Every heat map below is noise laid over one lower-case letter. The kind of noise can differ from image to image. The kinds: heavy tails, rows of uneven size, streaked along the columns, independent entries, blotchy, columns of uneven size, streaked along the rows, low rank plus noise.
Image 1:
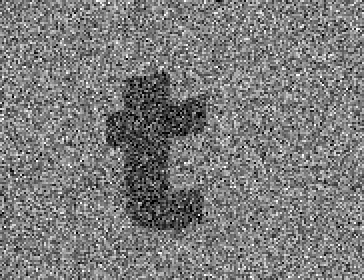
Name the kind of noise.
independent entries
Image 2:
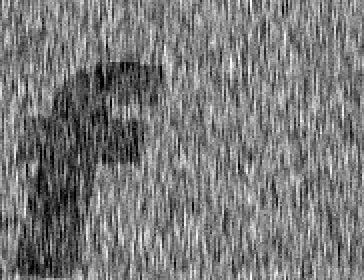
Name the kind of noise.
streaked along the columns
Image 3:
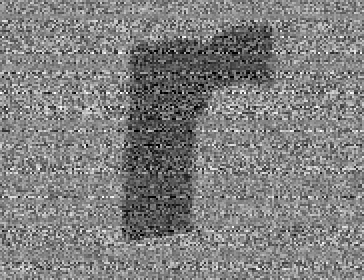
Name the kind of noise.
rows of uneven size
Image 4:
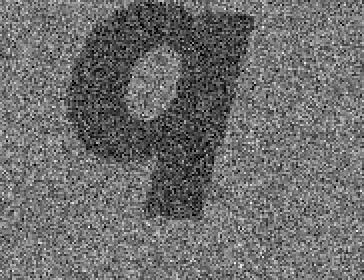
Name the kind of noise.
independent entries
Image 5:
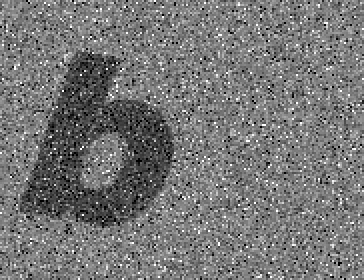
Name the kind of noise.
heavy tails
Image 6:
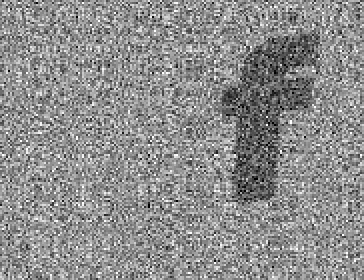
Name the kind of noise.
low rank plus noise
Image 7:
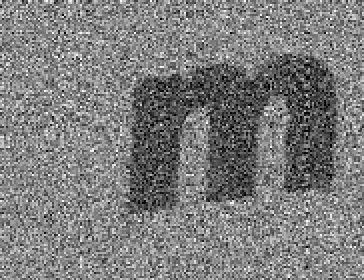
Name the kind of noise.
low rank plus noise
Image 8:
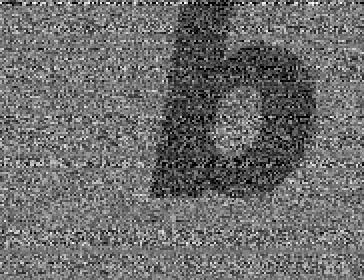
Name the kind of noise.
rows of uneven size
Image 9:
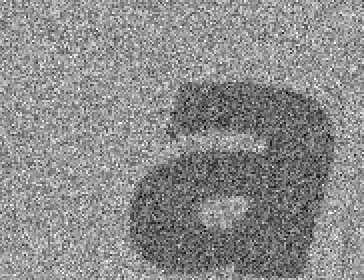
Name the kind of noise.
independent entries
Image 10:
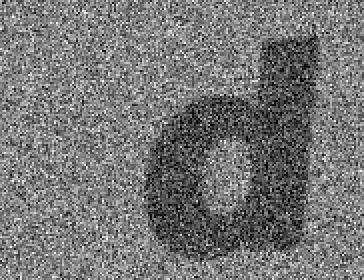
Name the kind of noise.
independent entries
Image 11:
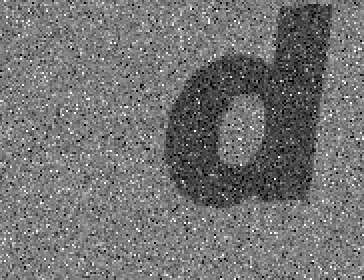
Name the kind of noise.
heavy tails
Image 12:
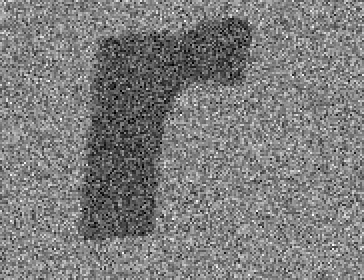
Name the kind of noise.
independent entries
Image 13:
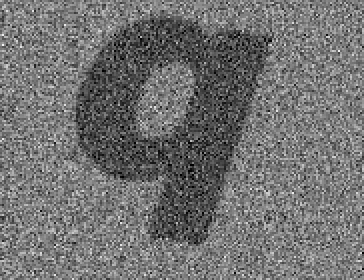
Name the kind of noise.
low rank plus noise
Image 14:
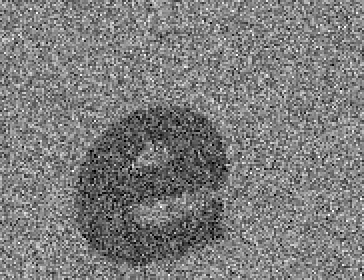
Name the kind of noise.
independent entries
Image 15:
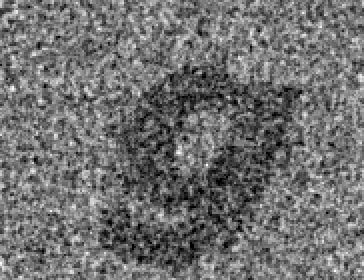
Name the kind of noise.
blotchy
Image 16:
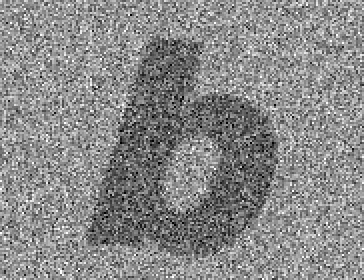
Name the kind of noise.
independent entries
